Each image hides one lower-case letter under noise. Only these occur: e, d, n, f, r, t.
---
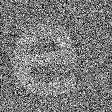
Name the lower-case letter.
e
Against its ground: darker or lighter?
lighter
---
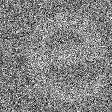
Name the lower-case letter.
e
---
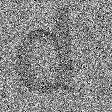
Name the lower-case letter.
d
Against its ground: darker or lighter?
darker
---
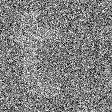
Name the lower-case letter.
t
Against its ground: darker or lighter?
lighter
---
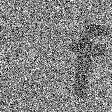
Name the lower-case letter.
f
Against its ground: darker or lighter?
darker
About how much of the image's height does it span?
two thirds
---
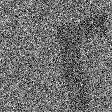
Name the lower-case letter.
r
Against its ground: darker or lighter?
darker
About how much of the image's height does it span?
nearly all
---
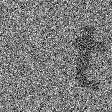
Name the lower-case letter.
t
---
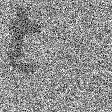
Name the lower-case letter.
t
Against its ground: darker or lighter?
darker
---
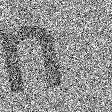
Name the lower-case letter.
n
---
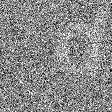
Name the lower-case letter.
d
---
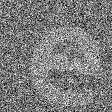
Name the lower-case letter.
e
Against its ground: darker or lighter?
lighter
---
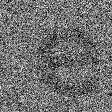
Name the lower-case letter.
e
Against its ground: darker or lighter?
darker
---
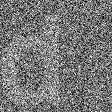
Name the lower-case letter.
d
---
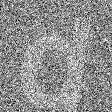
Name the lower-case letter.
d
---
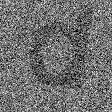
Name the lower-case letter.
d
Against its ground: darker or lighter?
darker
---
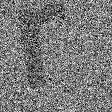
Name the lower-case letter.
r
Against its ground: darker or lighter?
darker
